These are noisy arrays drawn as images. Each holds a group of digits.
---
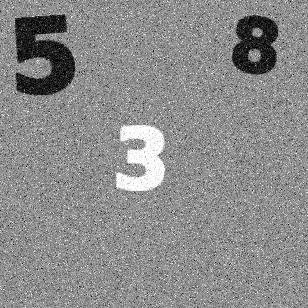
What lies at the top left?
5
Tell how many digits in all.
3
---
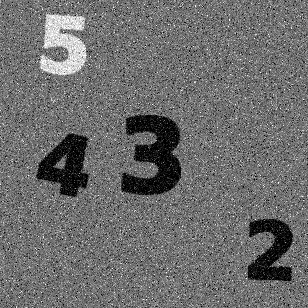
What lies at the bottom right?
2
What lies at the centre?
3
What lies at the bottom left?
nothing
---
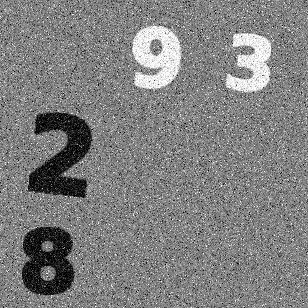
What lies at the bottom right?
nothing
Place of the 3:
top right
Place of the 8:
bottom left
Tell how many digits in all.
4
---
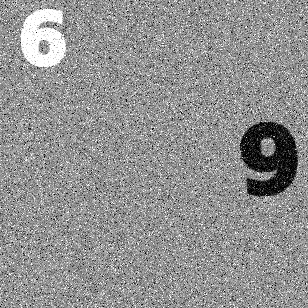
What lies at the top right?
nothing
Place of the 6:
top left
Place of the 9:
middle right
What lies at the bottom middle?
nothing
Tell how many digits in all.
2
